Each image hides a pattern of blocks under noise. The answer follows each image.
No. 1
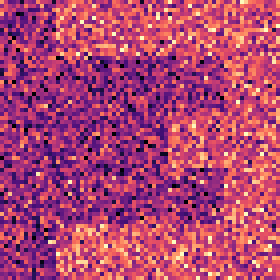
top and bottom mirror each other
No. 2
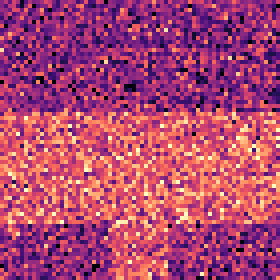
left and right mirror each other
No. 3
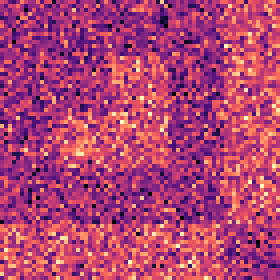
mirrored about the diagonal from the top left
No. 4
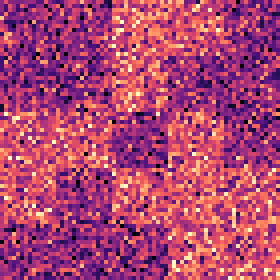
mirrored about the diagonal from the top left
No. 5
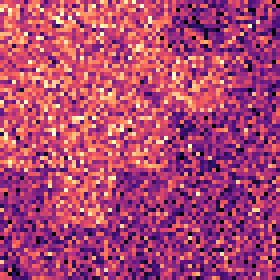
mirrored about the diagonal from the top left
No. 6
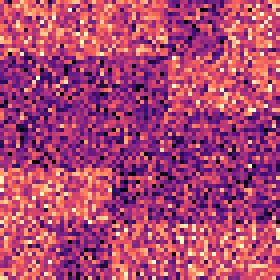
the same after a half turn
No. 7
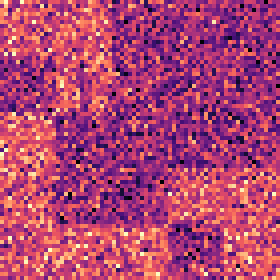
mirrored about the diagonal from the bottom left
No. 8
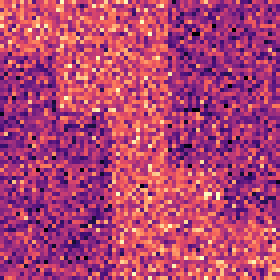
the same after a half turn
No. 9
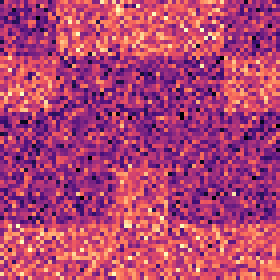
left and right mirror each other
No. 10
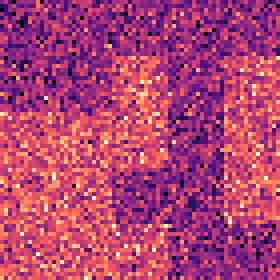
no symmetry
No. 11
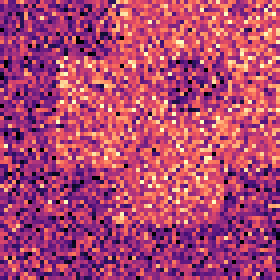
mirrored about the diagonal from the bottom left
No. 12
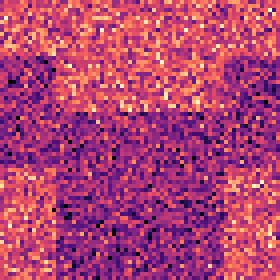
left and right mirror each other
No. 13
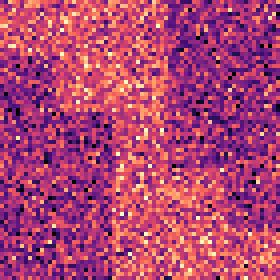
the same after a half turn
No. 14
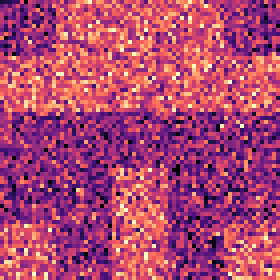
left and right mirror each other
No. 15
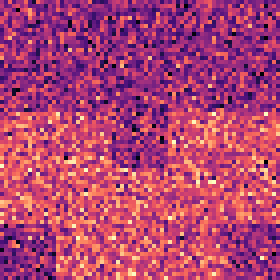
left and right mirror each other
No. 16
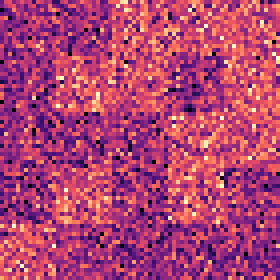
mirrored about the diagonal from the bottom left
